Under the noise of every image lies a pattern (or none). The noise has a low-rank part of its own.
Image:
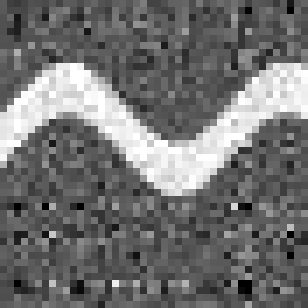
a wavy band
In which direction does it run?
left to right
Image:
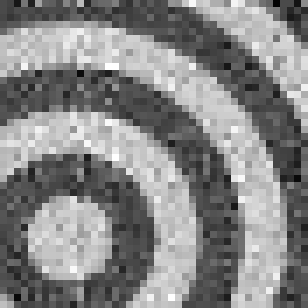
rings round one point
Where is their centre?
bottom left
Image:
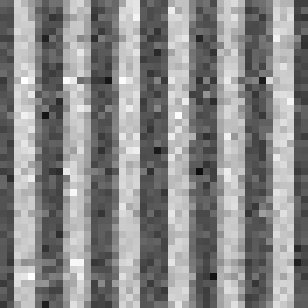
vertical stripes
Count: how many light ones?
6
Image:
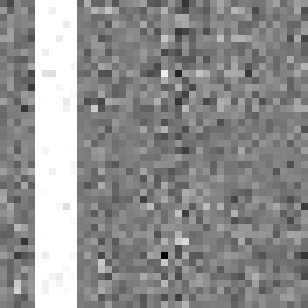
one vertical stripe
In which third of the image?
left
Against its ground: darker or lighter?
lighter
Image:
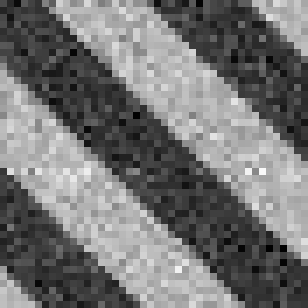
diagonal stripes
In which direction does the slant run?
top left to bottom right
